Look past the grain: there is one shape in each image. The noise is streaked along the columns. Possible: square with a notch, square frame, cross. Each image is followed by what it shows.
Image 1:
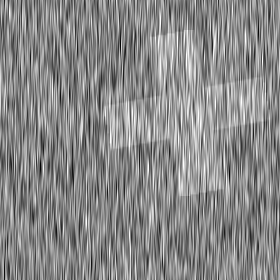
cross
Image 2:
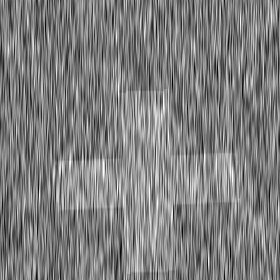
cross
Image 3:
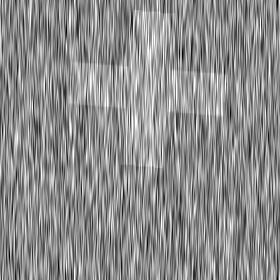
cross
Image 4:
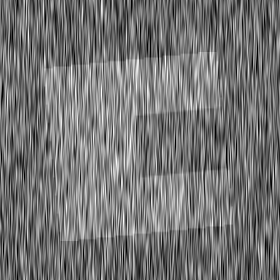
square with a notch
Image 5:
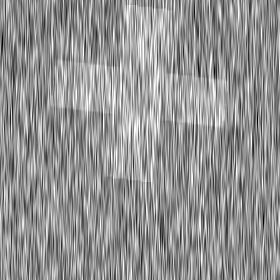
cross
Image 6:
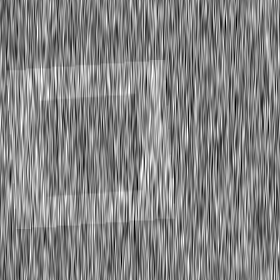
square frame
